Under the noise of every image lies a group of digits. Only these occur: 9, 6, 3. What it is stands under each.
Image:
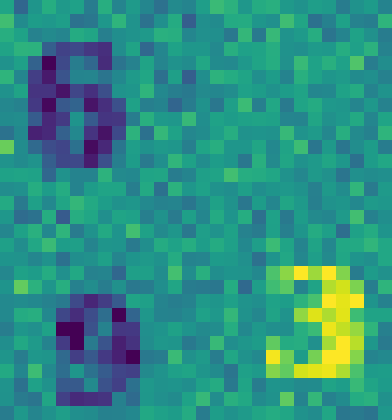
top left: dark 6; bottom left: dark 9; bottom right: light 3
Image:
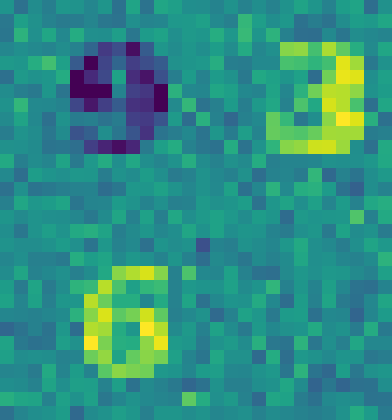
top left: dark 9; top right: light 3; bottom left: light 6
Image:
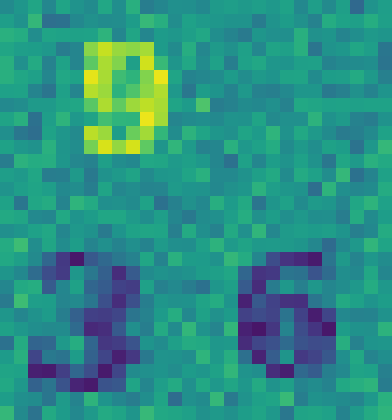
top left: light 9; bottom left: dark 3; bottom right: dark 6
